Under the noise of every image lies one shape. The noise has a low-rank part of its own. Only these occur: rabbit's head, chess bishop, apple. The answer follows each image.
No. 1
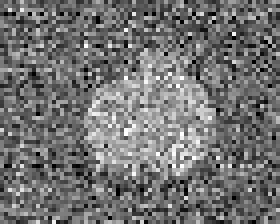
apple
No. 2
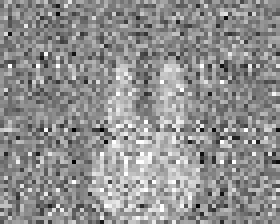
rabbit's head
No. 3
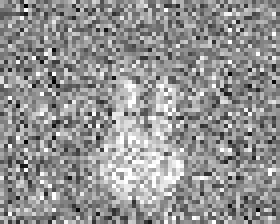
rabbit's head
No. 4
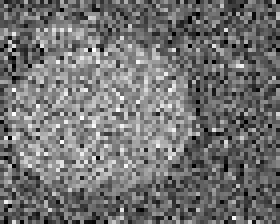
apple
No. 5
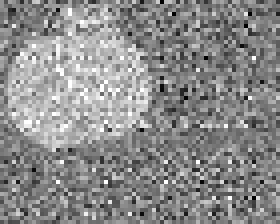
apple
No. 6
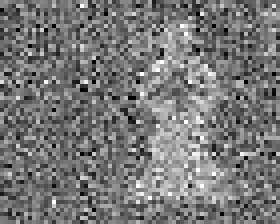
chess bishop
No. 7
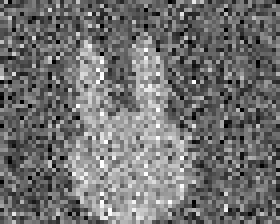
rabbit's head
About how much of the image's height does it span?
nearly all
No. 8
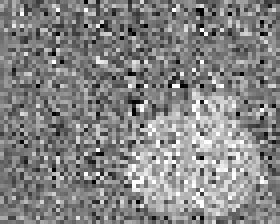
apple
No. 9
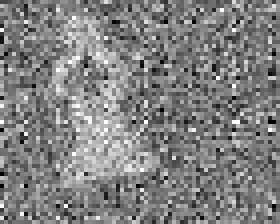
chess bishop
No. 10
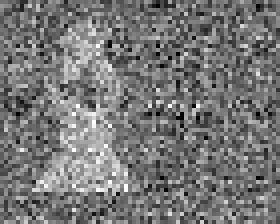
chess bishop
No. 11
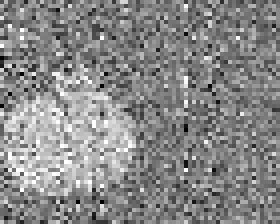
apple
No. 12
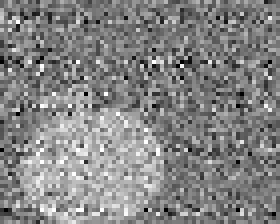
apple
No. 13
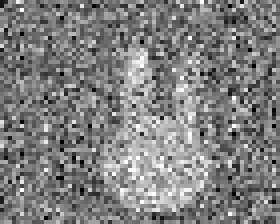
rabbit's head
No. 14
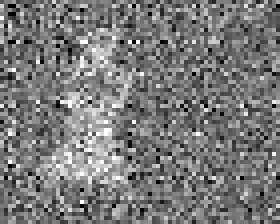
chess bishop
